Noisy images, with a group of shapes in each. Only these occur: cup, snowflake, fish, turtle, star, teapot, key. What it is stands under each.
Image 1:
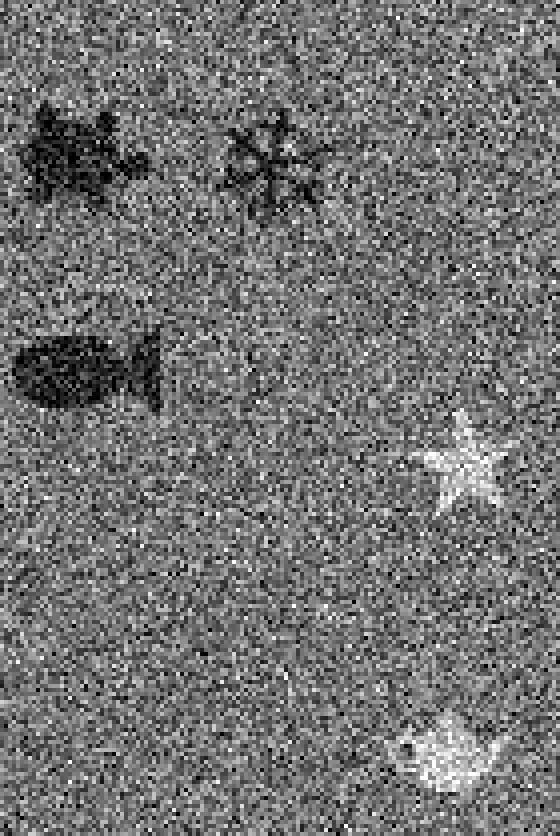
top left: dark turtle; top middle: dark snowflake; middle left: dark fish; middle right: light star; bottom right: light teapot
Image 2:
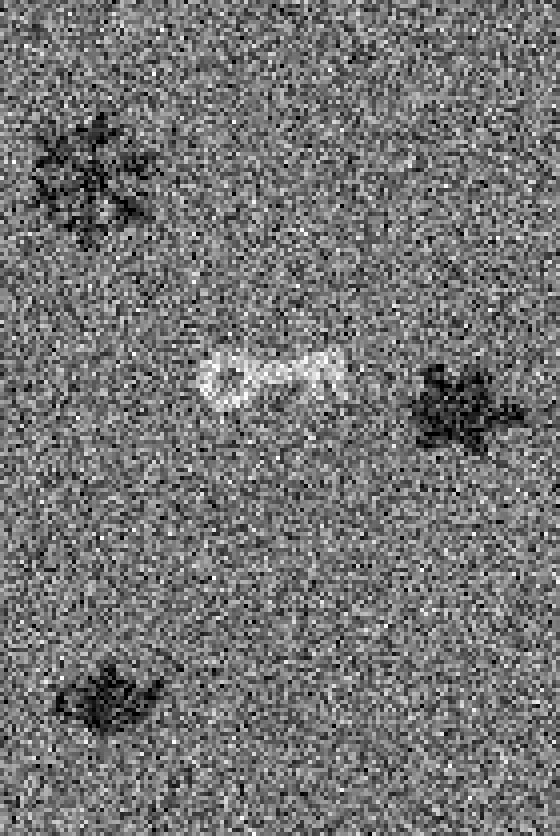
top left: dark snowflake; centre: light key; middle right: dark turtle; bottom left: dark teapot
